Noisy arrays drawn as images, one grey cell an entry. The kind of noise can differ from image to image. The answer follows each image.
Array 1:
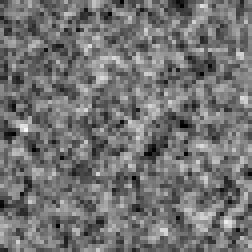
blotchy
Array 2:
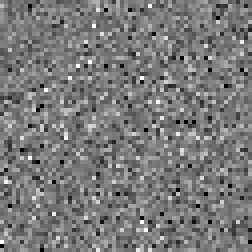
heavy tails
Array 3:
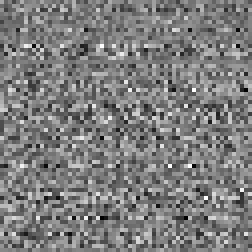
rows of uneven size
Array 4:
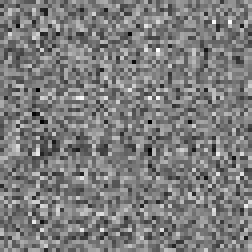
low rank plus noise
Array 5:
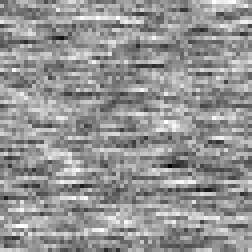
streaked along the rows
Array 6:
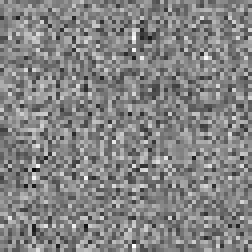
low rank plus noise
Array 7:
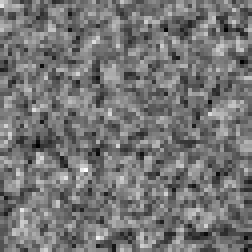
blotchy
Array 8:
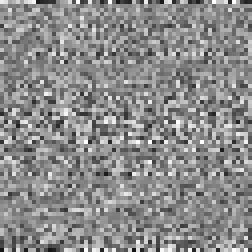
rows of uneven size
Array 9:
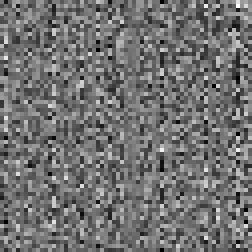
columns of uneven size
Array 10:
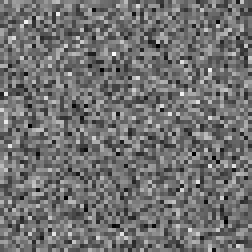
independent entries
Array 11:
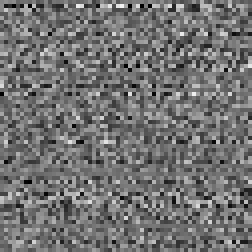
rows of uneven size
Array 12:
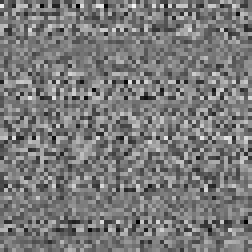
rows of uneven size
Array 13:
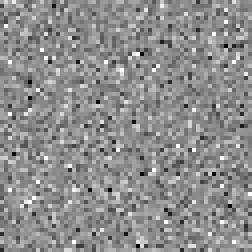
heavy tails
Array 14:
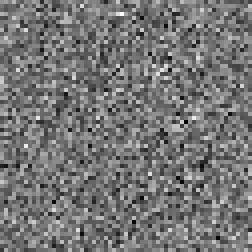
independent entries
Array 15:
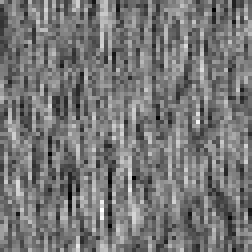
streaked along the columns
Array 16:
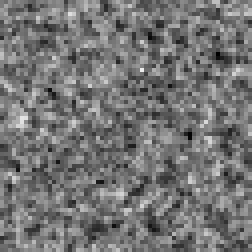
blotchy
